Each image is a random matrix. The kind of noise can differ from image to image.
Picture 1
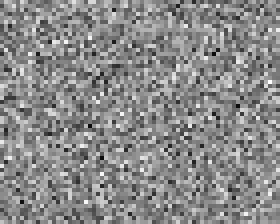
independent entries
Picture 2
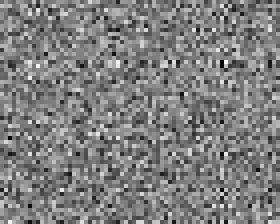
low rank plus noise
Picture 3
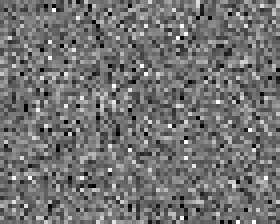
heavy tails
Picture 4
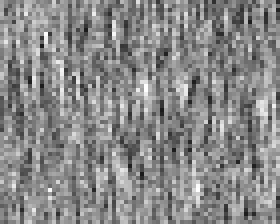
streaked along the columns
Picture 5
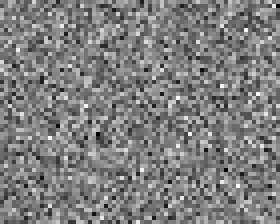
independent entries
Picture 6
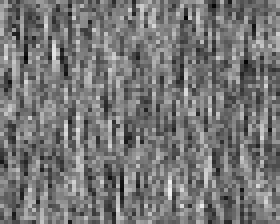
streaked along the columns
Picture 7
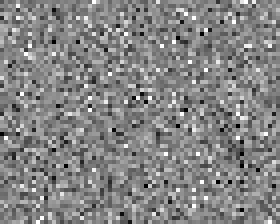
heavy tails
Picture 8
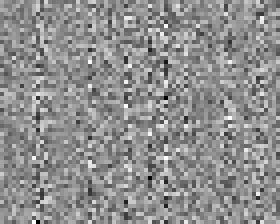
columns of uneven size
